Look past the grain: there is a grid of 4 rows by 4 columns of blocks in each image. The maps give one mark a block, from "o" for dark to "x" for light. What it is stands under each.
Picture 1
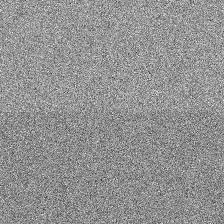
xxxx
xxxx
oooo
oooo
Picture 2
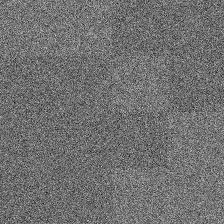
xxoo
ooxo
ooox
ooxx
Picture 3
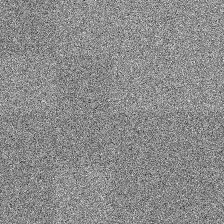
oxxx
xoxx
oooo
oxoo
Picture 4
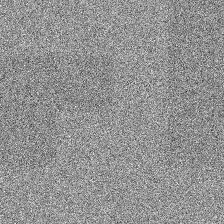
xxxo
ooxo
oxxo
xxxx
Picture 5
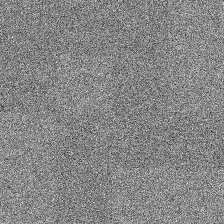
ooox
oxox
xooo
xoxx
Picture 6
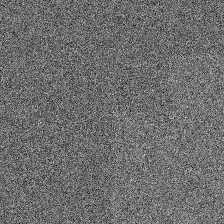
oooo
ooox
ooxx
ooxx
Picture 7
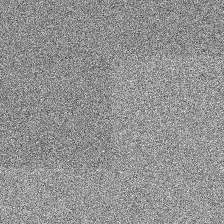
oooo
ooxx
ooxx
xxxx
